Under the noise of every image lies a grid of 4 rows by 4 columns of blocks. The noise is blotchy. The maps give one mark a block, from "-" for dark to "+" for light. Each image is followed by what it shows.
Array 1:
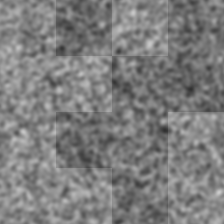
+ - + -
+ + - -
+ - - +
+ + - +
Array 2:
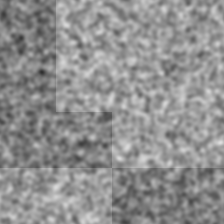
- + + +
- + + +
- - + +
+ + - -
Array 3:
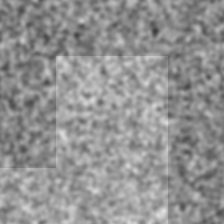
- - - -
- + + -
- + + -
+ + + -
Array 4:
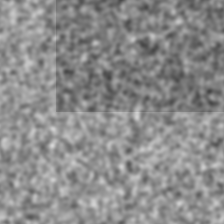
+ - - -
+ - - -
+ + + +
+ + + +
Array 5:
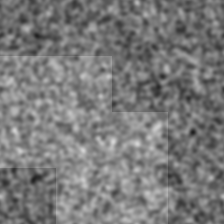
- - - -
+ + - -
+ + + -
- + + -
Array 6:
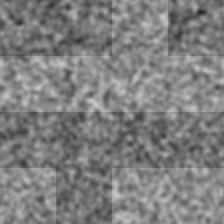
- - + -
+ + + +
- - - -
+ - + +
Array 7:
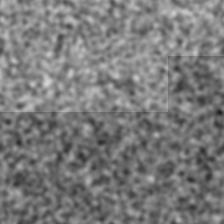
+ + + +
+ + + -
- - - -
- - - -
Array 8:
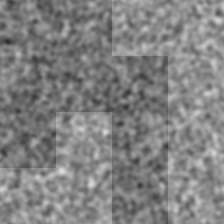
- - + +
- - - +
- + - +
+ + - +
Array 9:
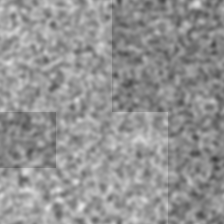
+ + - -
+ + - -
- + + -
+ + + -
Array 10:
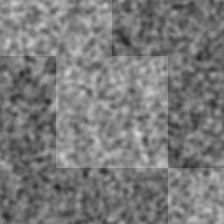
+ + - -
- + + -
- + + -
- - - +
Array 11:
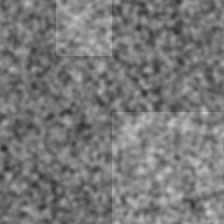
- + - -
- - - -
- - + +
- - + +
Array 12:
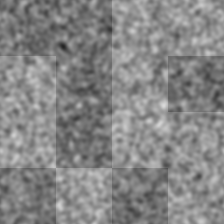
- - + +
+ - + -
+ - + +
- + - +
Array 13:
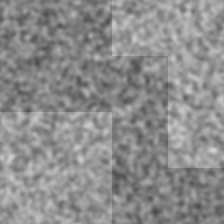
- - + +
- - - +
+ + - +
+ + - -
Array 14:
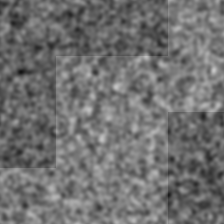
- - - +
- + + +
- + + -
+ + + -
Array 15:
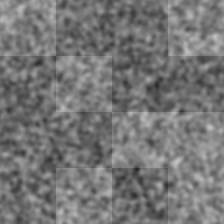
+ - - +
- + - -
- - + +
- + - +
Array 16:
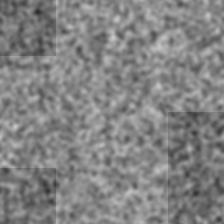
- + + +
+ + + +
+ + + -
- + + -
